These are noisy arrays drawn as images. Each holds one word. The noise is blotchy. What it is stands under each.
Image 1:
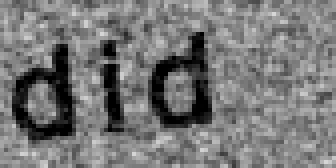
did
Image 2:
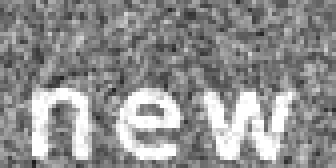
new
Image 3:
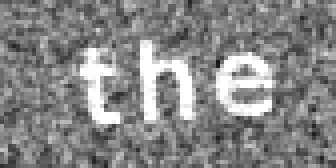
the
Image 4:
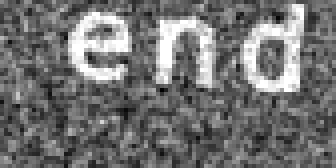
end
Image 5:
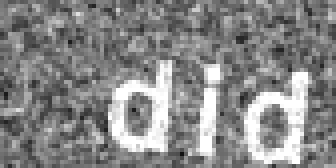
did
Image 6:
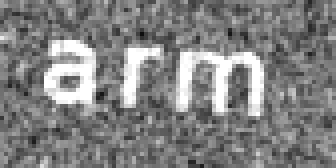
arm
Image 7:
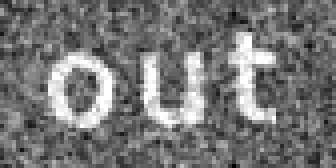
out
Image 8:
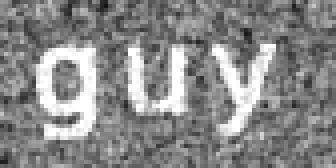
guy
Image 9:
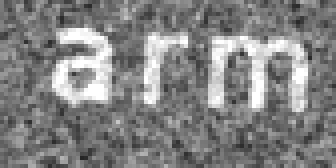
arm
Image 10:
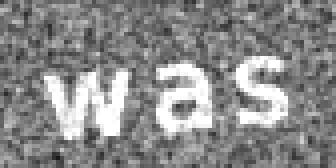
was
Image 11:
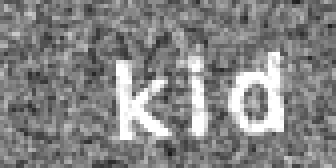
kid
